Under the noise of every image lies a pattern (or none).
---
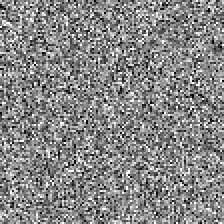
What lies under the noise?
only noise
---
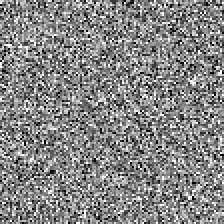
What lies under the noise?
only noise
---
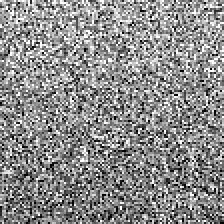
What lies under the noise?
a smooth slope
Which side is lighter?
top
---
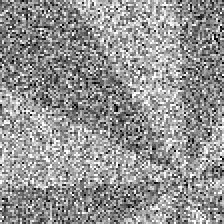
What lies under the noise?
spokes from one point
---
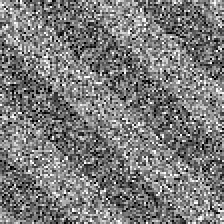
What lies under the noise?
diagonal stripes
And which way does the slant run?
top left to bottom right
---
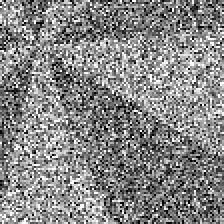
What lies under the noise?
spokes from one point
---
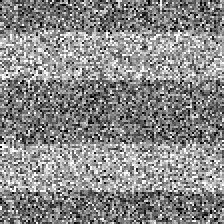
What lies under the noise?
horizontal stripes
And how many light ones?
2
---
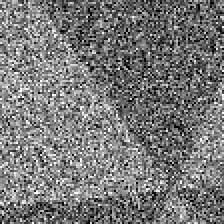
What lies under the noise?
spokes from one point
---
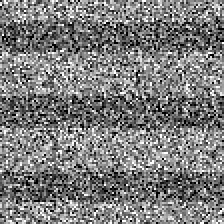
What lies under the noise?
horizontal stripes
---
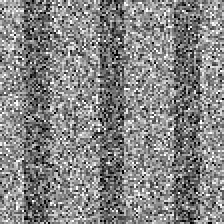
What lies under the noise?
vertical stripes
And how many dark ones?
3
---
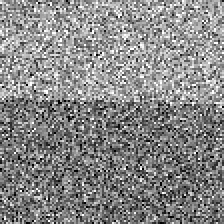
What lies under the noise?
a sharp edge
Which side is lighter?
top
